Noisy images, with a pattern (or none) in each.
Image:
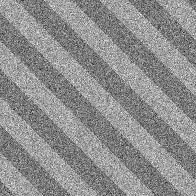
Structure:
diagonal stripes
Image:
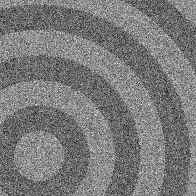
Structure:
rings round one point
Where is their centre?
bottom left
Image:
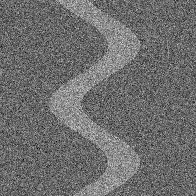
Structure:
a wavy band
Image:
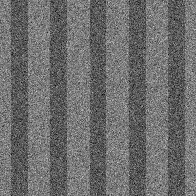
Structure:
vertical stripes
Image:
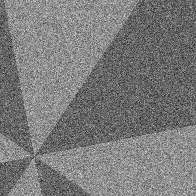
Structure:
spokes from one point
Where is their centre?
bottom left
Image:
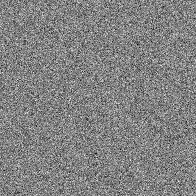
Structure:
only noise
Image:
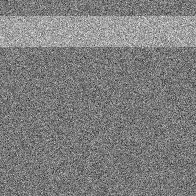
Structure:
one horizontal stripe
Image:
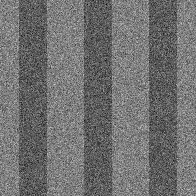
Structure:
vertical stripes
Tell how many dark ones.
3
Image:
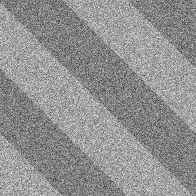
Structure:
diagonal stripes
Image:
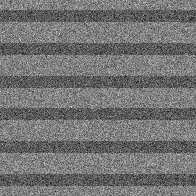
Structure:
horizontal stripes
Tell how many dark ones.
6
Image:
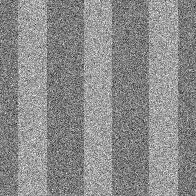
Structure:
vertical stripes
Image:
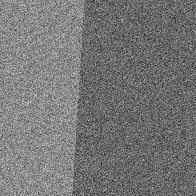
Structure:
a sharp edge
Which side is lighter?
left
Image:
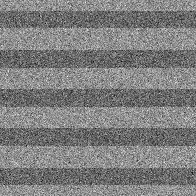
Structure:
horizontal stripes
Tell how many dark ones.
5
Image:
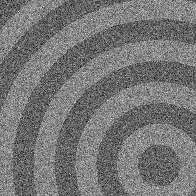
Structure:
rings round one point
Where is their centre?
bottom right
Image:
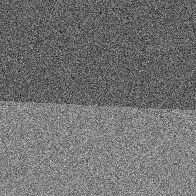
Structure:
a sharp edge
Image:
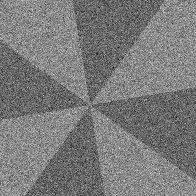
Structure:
spokes from one point
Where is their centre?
centre
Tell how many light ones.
4
